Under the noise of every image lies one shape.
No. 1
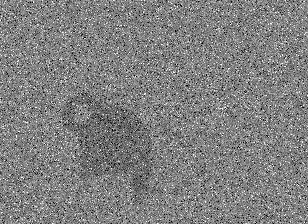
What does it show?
dark teapot
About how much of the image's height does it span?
half
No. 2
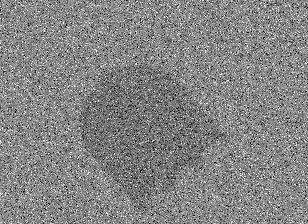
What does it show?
dark ghost
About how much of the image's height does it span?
two thirds
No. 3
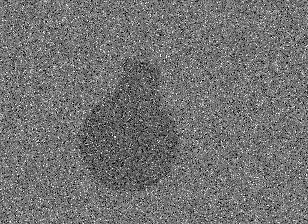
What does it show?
dark light bulb
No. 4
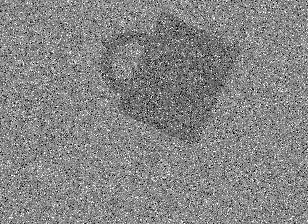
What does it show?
dark cup
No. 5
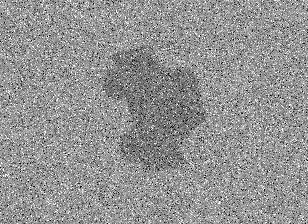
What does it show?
dark car
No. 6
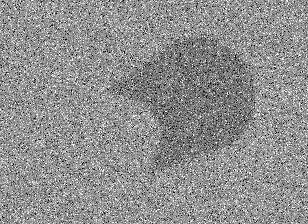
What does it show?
dark cat's head
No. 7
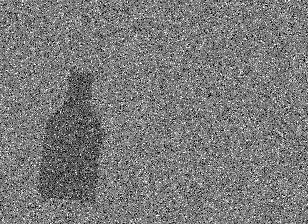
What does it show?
dark bottle
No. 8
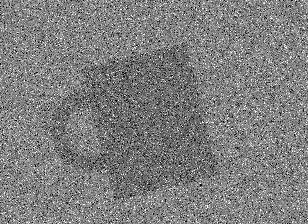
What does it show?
dark cup
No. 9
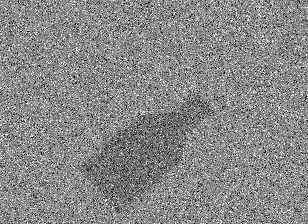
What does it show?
dark bottle
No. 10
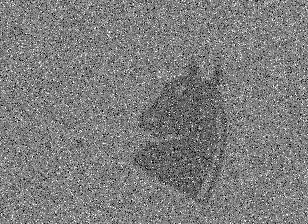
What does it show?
dark chess knight
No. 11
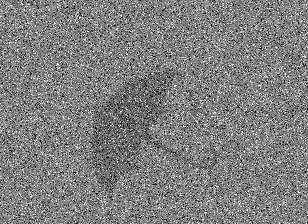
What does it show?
dark umbrella
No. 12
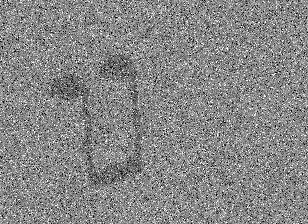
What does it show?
dark pair of musical notes
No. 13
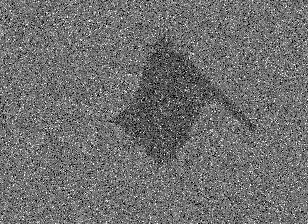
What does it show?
dark flag
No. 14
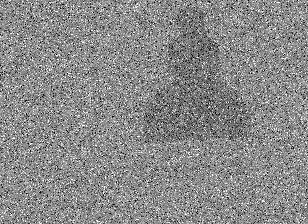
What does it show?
dark chess pawn
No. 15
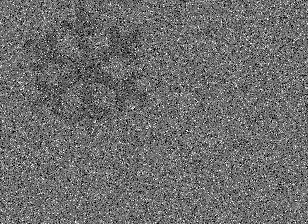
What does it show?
dark snowflake
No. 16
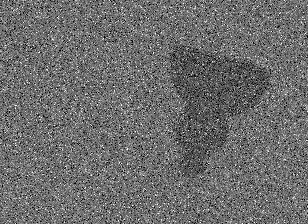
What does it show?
dark chess pawn
